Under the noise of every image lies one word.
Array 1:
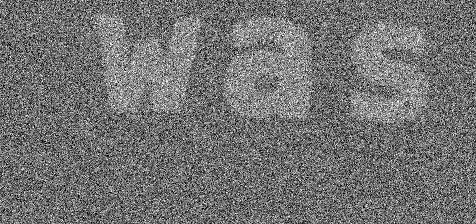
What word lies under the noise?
was
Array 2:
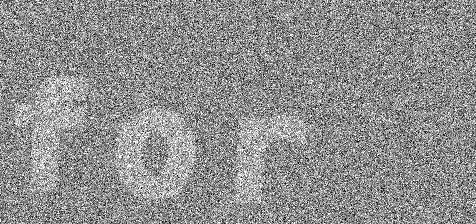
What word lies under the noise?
for
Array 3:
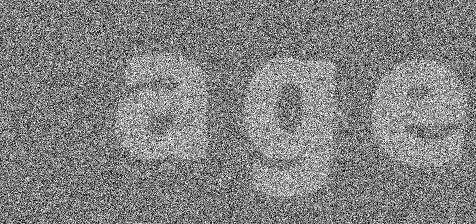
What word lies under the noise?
age
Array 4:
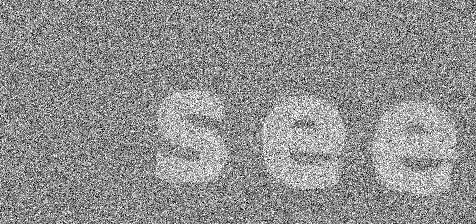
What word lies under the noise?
see
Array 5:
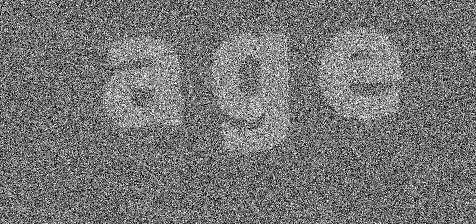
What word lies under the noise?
age
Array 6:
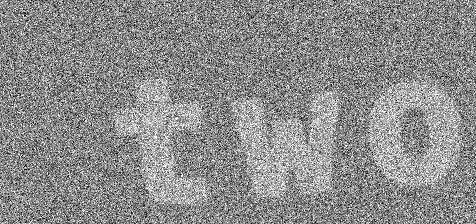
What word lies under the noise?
two
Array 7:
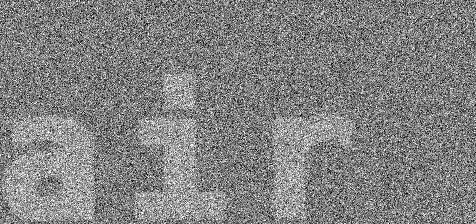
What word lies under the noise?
air
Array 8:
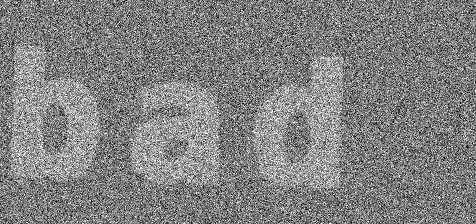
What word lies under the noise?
bad
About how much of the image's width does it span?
two thirds
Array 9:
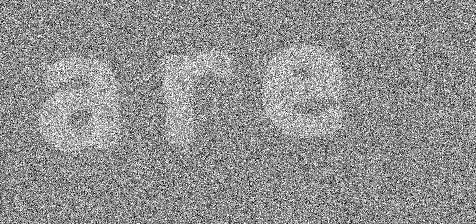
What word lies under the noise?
are
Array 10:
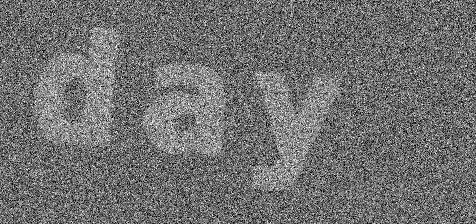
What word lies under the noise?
day
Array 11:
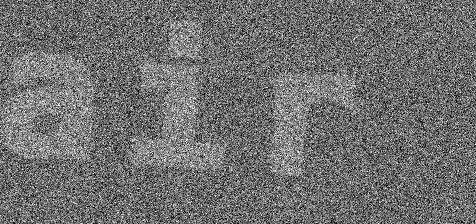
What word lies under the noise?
air
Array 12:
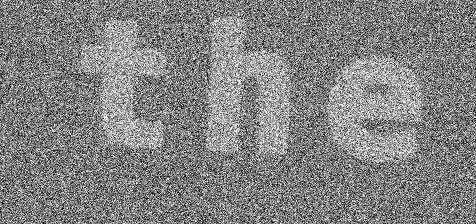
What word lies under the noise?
the
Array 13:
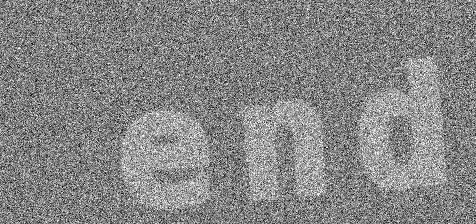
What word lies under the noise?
end
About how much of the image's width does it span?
two thirds
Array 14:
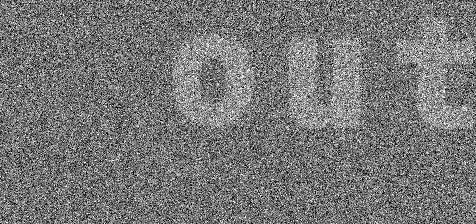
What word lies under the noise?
out
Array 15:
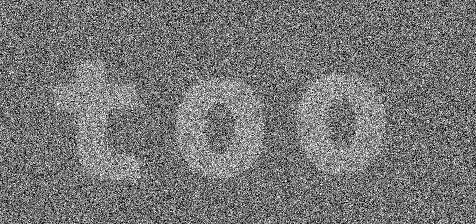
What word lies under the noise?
too
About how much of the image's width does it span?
two thirds
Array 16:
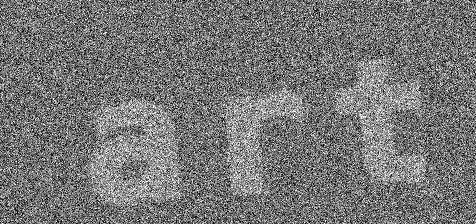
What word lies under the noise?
art
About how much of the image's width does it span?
two thirds
